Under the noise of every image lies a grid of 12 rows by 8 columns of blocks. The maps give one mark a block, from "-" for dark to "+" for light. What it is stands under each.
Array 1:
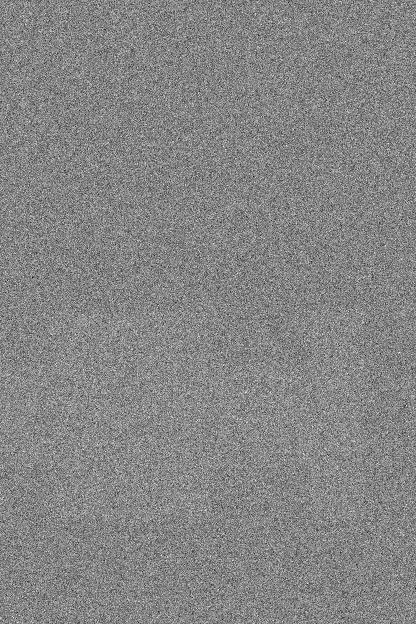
--------
--------
--------
--------
--------
--------
-+++--+-
+++++++-
+++++++-
-+++--+-
--------
--------
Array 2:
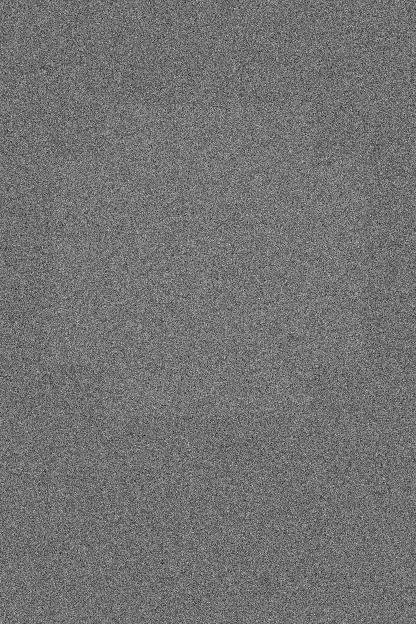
--------
--------
--++++--
-++++++-
-++++++-
-++++++-
-++++++-
--++++--
--------
--------
--------
--------
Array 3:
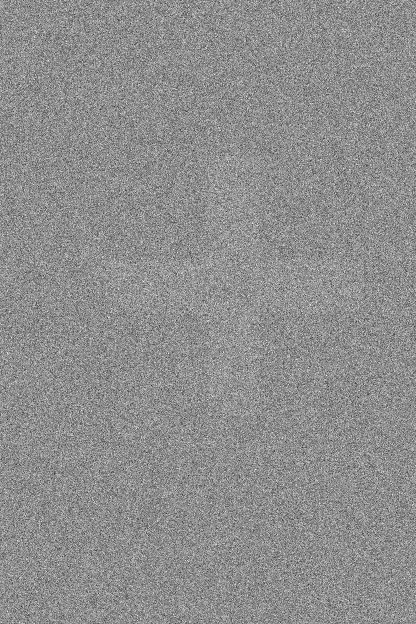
--------
--------
--------
----+---
----+---
--+++++-
----+---
----+---
--------
--------
--------
--------
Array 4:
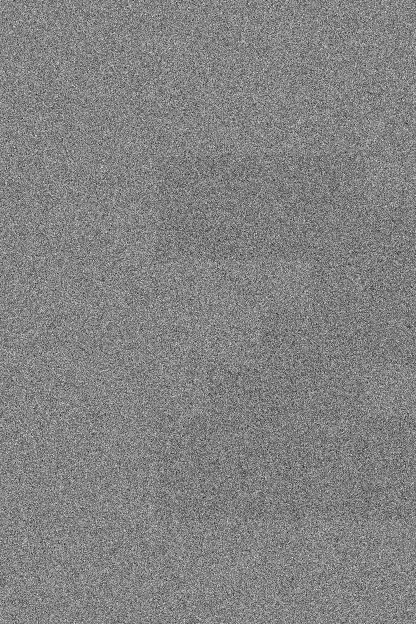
++++++++
++++++++
++++++++
+++----+
+++-----
++++++--
+++++---
++++---+
+++-----
+++-----
++++++++
++++++++
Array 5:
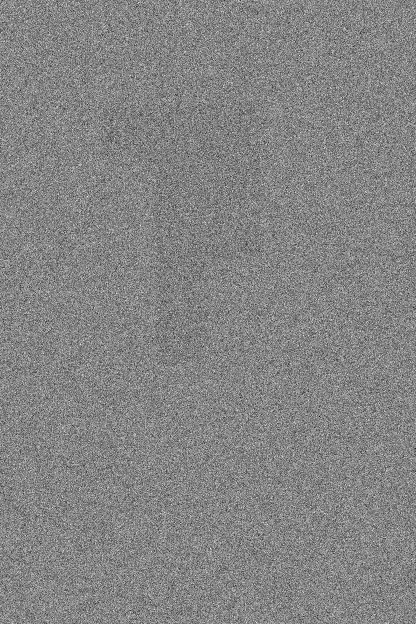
++++++++
++++++++
++---+++
+++--+++
+++--+++
+++-++++
+++-++++
++++++++
++++++++
++++++++
++++++++
++++++++
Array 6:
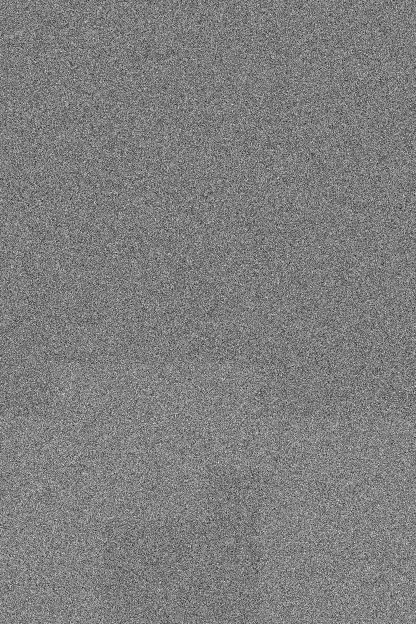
--------
--------
--------
--------
--------
--------
--------
-++++---
++++++++
++++-+++
++---+++
++---+++
